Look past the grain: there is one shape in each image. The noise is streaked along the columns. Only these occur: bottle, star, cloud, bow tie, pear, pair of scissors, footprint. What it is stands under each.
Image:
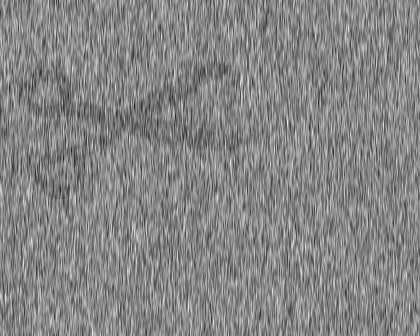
dark pair of scissors
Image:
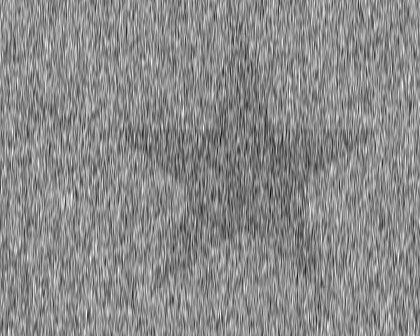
dark star
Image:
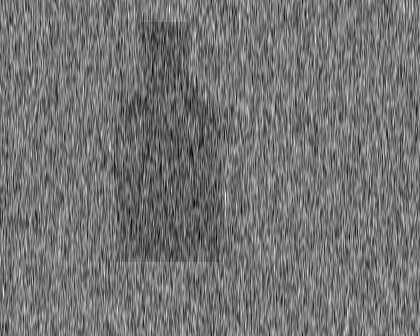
dark bottle
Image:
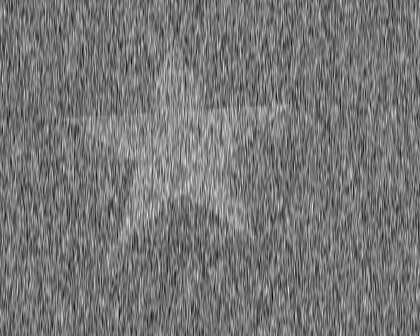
light star
